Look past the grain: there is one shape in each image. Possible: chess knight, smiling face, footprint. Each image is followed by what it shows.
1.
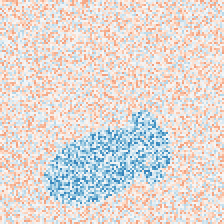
blue footprint
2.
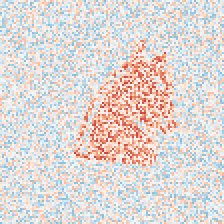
red chess knight
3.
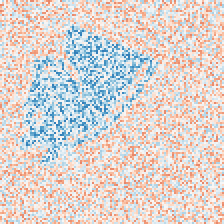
blue chess knight
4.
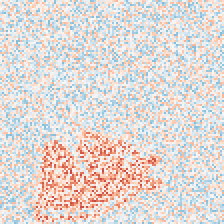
red chess knight
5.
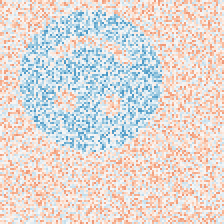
blue smiling face
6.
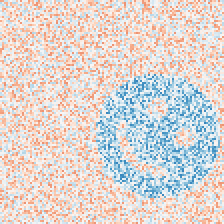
blue smiling face
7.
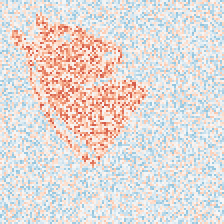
red chess knight
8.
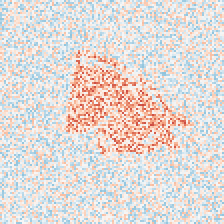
red chess knight
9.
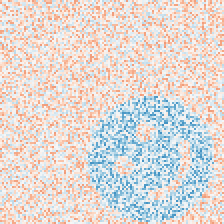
blue smiling face
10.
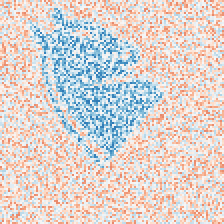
blue chess knight
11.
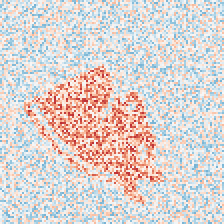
red chess knight
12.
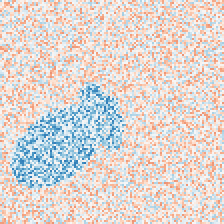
blue footprint
